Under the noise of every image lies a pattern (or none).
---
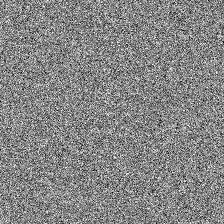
only noise
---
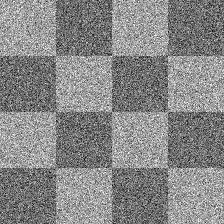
a checkerboard
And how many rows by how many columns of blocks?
4 by 4
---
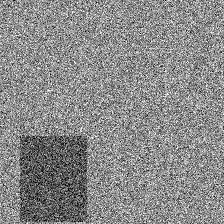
one block
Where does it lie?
bottom left
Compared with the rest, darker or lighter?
darker
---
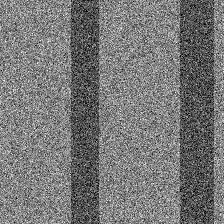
bands of columns
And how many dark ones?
2
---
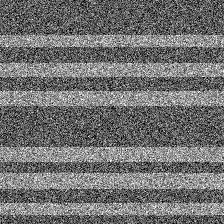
bands of rows
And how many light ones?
6
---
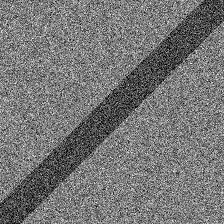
a diagonal band
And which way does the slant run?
bottom left to top right
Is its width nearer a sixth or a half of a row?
a sixth
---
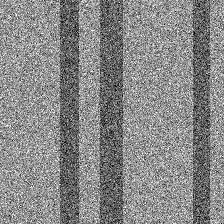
bands of columns
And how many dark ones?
3
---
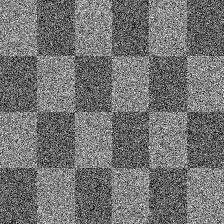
a checkerboard
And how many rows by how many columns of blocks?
4 by 6
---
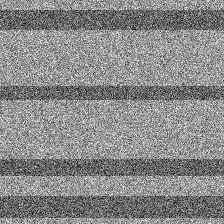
bands of rows
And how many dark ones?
4
